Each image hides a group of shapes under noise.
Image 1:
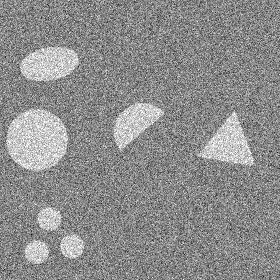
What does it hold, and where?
top left: ellipse; middle left: disc; centre: half disc; middle right: triangle; bottom left: three dots
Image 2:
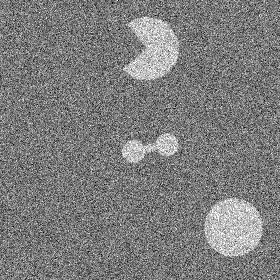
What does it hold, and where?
top middle: disc with a wedge cut out; centre: dumbbell; bottom right: disc
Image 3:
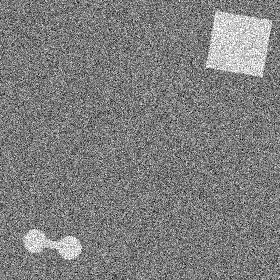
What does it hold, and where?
top right: square; bottom left: dumbbell
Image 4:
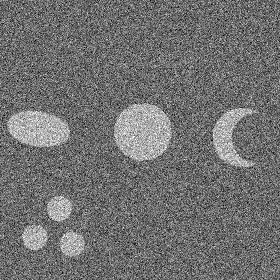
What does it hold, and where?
middle left: ellipse; centre: disc; middle right: crescent; bottom left: three dots
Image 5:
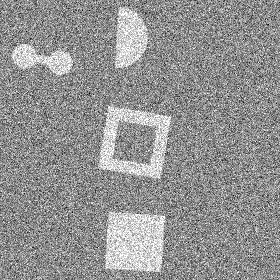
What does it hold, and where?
top left: dumbbell; top middle: half disc; centre: square frame; bottom middle: square
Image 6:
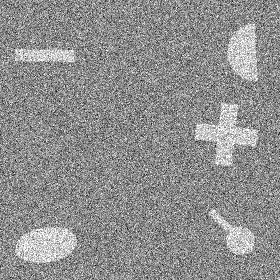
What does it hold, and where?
top left: bar; top right: half disc; middle right: cross; bottom left: ellipse; bottom right: lollipop
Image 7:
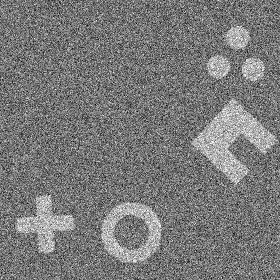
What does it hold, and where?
top right: three dots; middle right: square with a notch; bottom left: cross; bottom middle: ring
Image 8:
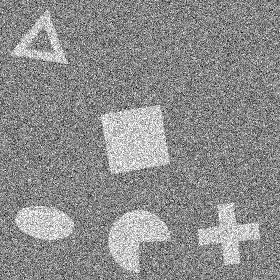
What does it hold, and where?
top left: triangle frame; centre: square; bottom left: ellipse; bottom middle: disc with a wedge cut out; bottom right: cross
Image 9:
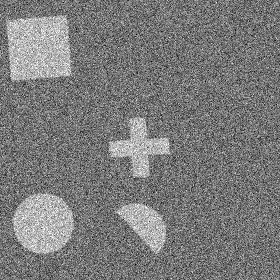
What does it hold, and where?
top left: square; centre: cross; bottom left: disc; bottom middle: half disc
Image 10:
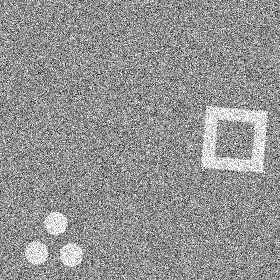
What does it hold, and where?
middle right: square frame; bottom left: three dots
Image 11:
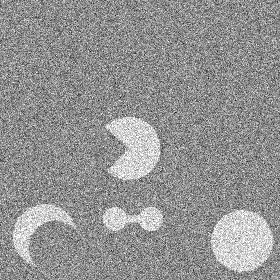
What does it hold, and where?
centre: disc with a wedge cut out; bottom left: crescent; bottom middle: dumbbell; bottom right: disc
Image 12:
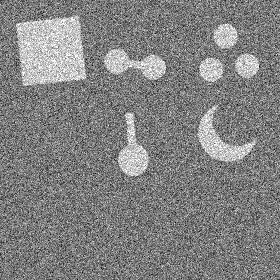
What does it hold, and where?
top left: square; top middle: dumbbell; top right: three dots; centre: lollipop; middle right: crescent
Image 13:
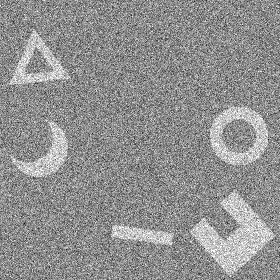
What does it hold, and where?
top left: triangle frame; middle left: crescent; middle right: ring; bottom middle: bar; bottom right: square with a notch
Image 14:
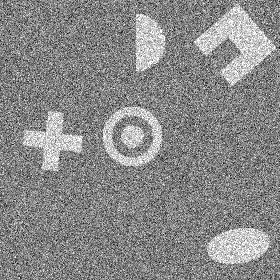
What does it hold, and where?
top middle: half disc; top right: square with a notch; middle left: cross; centre: bullseye; bottom right: ellipse
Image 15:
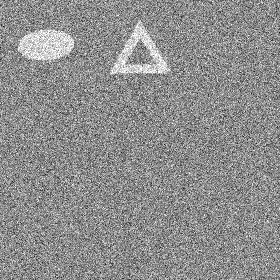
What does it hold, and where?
top left: ellipse; top middle: triangle frame
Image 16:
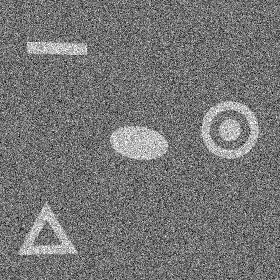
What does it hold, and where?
top left: bar; centre: ellipse; middle right: bullseye; bottom left: triangle frame
